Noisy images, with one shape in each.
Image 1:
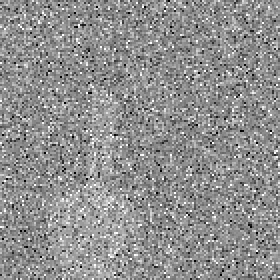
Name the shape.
lollipop
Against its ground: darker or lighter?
lighter
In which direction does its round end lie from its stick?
down
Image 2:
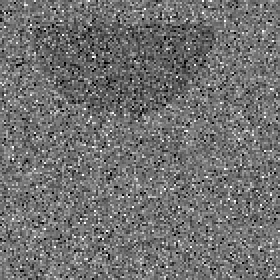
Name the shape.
half disc
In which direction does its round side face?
down
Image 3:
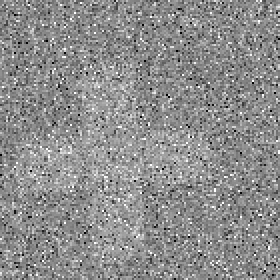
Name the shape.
cross
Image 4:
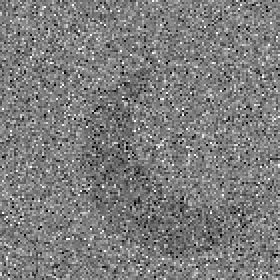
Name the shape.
crescent
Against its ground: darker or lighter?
darker
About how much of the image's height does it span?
two thirds
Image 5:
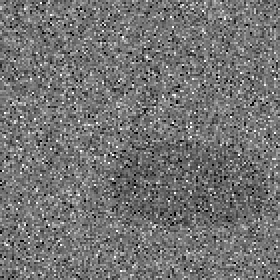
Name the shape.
ellipse
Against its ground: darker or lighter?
darker
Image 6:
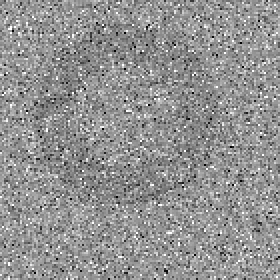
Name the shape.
ring
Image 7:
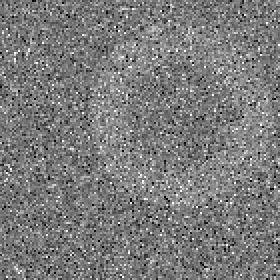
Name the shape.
ring
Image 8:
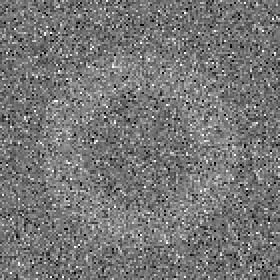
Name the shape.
ring
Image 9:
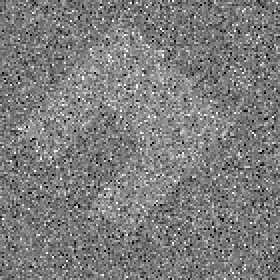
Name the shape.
square with a notch
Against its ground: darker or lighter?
lighter
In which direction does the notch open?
down and left
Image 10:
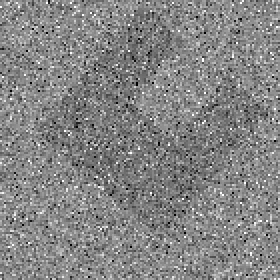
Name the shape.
square with a notch
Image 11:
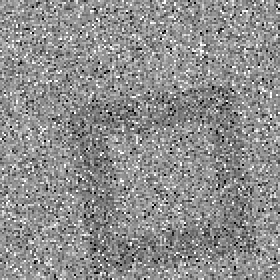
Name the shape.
square frame
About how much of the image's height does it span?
two thirds
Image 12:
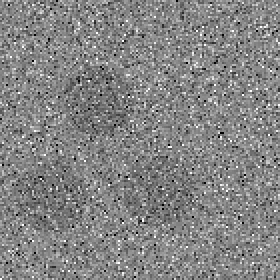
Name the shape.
three dots
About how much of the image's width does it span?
two thirds
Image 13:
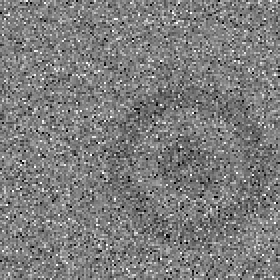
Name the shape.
bullseye
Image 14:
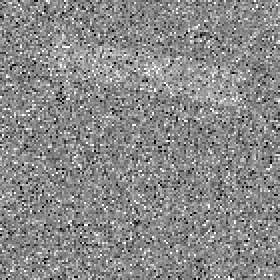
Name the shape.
bar
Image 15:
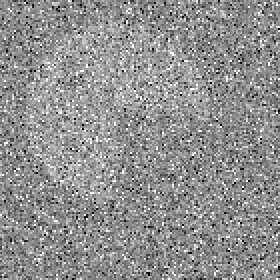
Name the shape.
disc with a wedge cut out
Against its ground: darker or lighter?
lighter
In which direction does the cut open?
down and right
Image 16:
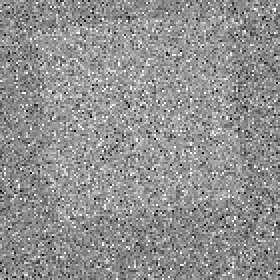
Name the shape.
square
